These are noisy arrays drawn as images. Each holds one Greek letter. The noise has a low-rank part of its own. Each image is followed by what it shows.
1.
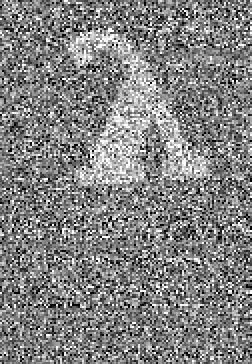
lambda
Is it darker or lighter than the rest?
lighter
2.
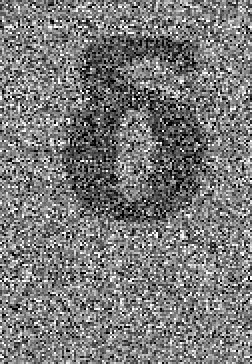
delta
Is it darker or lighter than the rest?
darker
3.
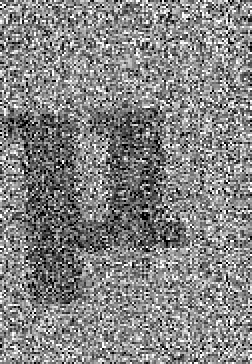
mu
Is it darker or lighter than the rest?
darker
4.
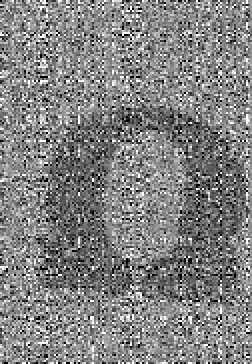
omega
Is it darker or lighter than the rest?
darker
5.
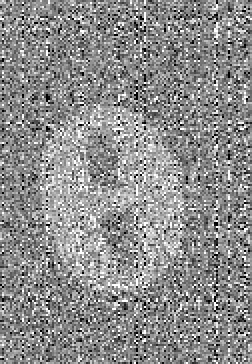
theta
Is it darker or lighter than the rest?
lighter
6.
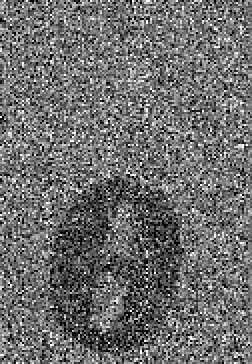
theta
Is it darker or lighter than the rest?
darker
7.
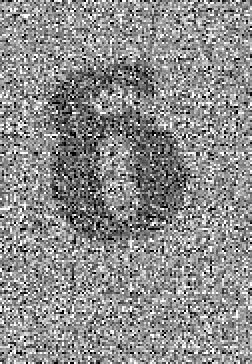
delta
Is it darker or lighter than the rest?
darker
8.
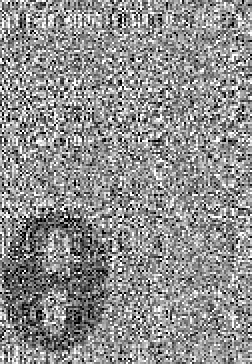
theta
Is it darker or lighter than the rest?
darker
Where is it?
bottom left
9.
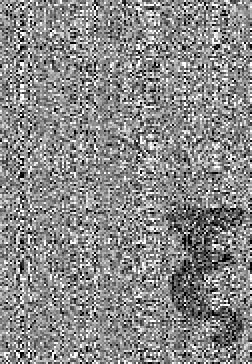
xi
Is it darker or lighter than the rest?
darker
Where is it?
bottom right
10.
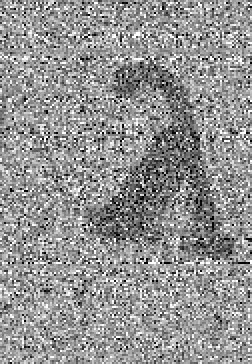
lambda
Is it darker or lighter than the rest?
darker
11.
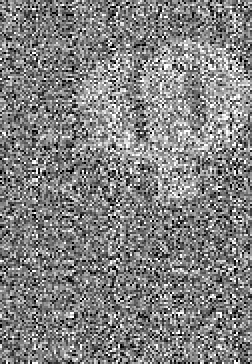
phi
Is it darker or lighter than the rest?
lighter
